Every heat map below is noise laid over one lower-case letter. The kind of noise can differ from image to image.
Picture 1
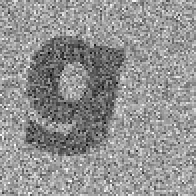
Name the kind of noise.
independent entries
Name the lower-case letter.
g
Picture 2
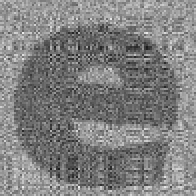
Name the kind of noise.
low rank plus noise
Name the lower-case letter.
e
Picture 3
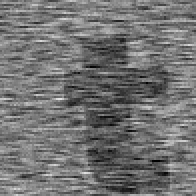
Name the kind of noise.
streaked along the rows
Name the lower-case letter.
t
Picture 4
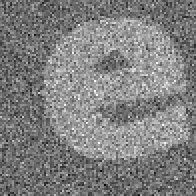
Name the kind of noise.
independent entries
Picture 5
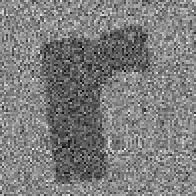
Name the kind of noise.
low rank plus noise
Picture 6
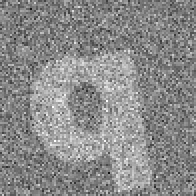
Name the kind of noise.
independent entries
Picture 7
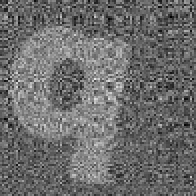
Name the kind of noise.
low rank plus noise
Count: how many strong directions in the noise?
two
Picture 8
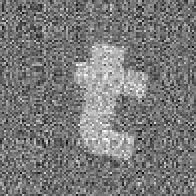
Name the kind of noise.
low rank plus noise
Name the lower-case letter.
t
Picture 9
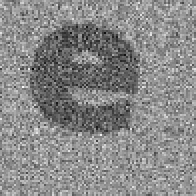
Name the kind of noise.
low rank plus noise
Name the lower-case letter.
e
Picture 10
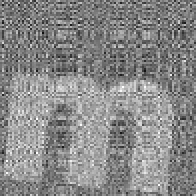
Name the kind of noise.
low rank plus noise
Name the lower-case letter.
m
